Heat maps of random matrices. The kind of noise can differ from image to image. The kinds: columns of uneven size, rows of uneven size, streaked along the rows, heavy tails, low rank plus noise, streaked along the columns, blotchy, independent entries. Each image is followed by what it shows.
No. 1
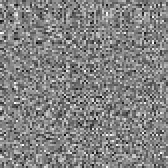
low rank plus noise
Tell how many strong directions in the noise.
one
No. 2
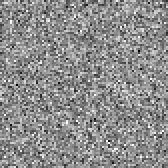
independent entries
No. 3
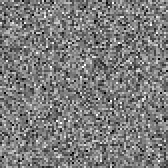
independent entries
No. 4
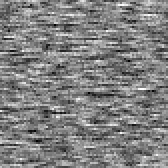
streaked along the rows
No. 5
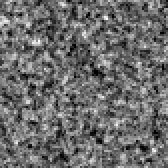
blotchy
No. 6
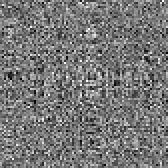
low rank plus noise
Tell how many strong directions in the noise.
two
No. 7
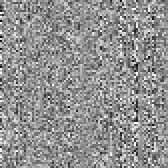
columns of uneven size
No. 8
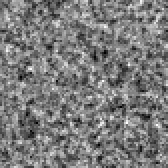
blotchy
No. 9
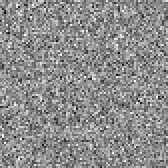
independent entries
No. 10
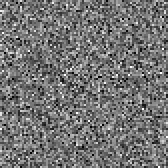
independent entries
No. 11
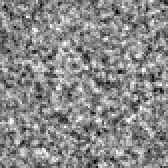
blotchy
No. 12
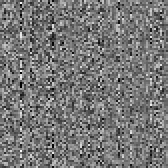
columns of uneven size
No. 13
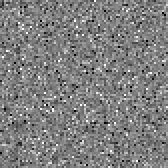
heavy tails
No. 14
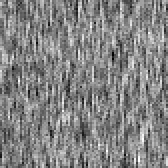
streaked along the columns
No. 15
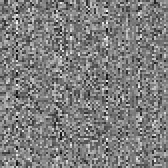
columns of uneven size
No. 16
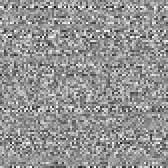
rows of uneven size
